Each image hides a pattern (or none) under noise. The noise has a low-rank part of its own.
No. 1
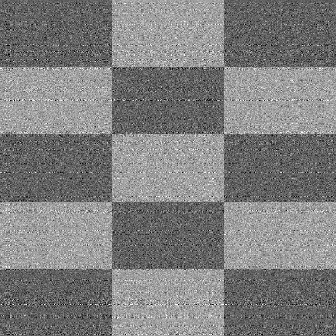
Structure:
a checkerboard
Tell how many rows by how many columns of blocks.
5 by 3
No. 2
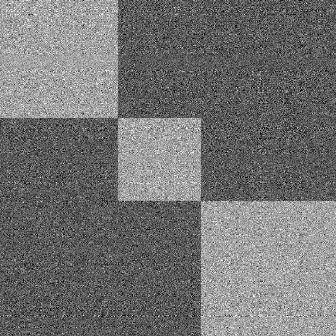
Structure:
blocks along the diagonal
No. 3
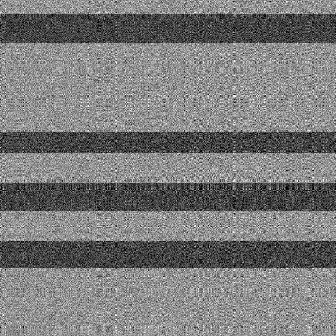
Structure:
bands of rows
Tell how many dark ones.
4
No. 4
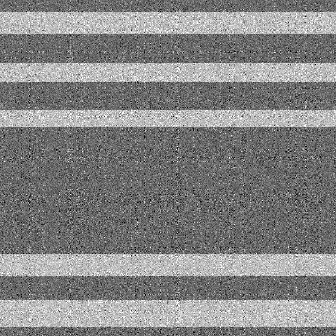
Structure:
bands of rows
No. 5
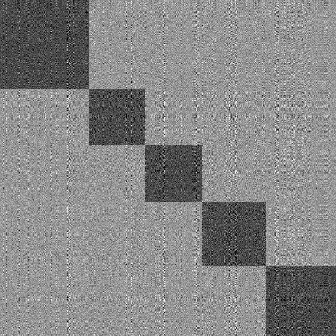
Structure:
blocks along the diagonal
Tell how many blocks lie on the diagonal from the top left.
5
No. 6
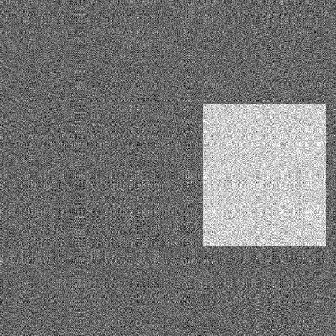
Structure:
one block
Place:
middle right
